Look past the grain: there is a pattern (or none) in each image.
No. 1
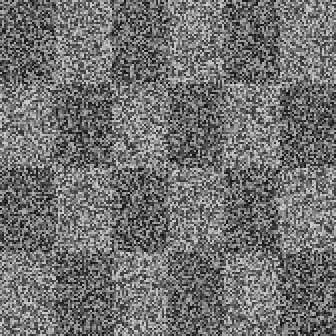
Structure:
a checkerboard
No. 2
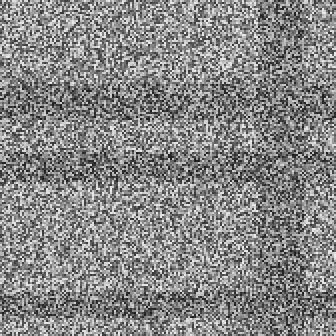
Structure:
bands of rows crossing bands of columns
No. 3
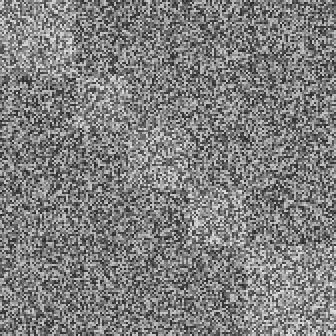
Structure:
blocks along the diagonal
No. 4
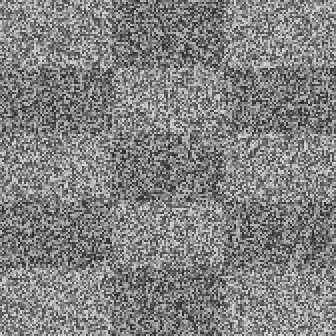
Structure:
a checkerboard
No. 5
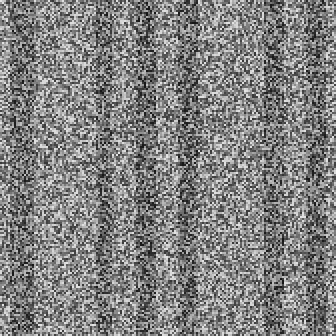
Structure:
bands of columns
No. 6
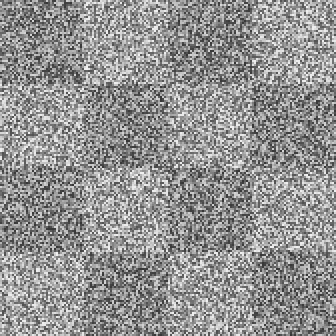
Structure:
a checkerboard
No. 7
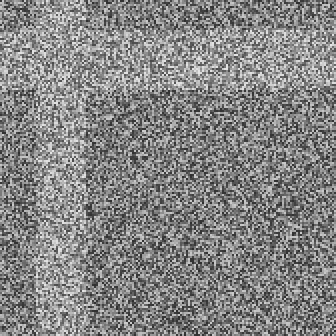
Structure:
bands of rows crossing bands of columns
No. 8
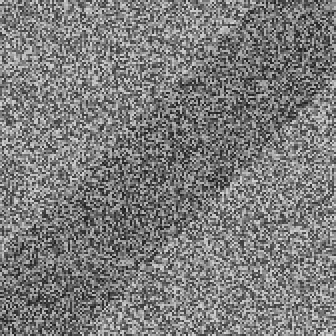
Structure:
a diagonal band
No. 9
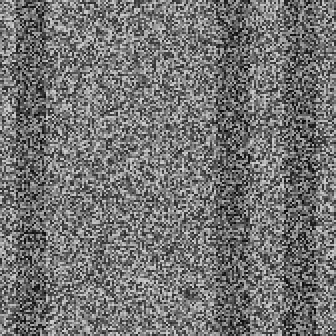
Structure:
bands of columns
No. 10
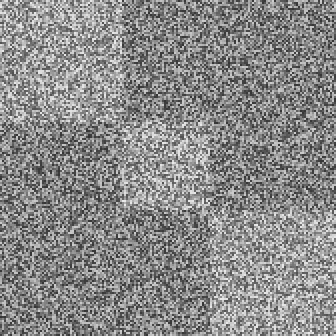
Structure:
blocks along the diagonal
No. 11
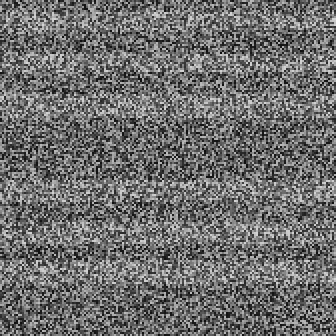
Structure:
bands of rows
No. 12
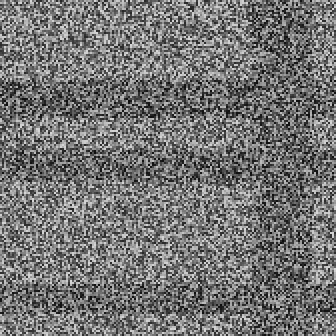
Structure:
bands of rows crossing bands of columns
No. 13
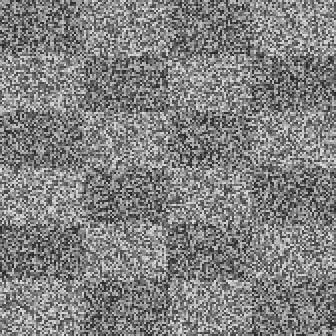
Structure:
a checkerboard
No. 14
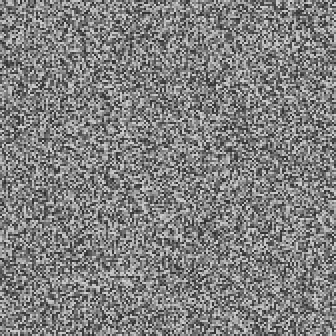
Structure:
only noise
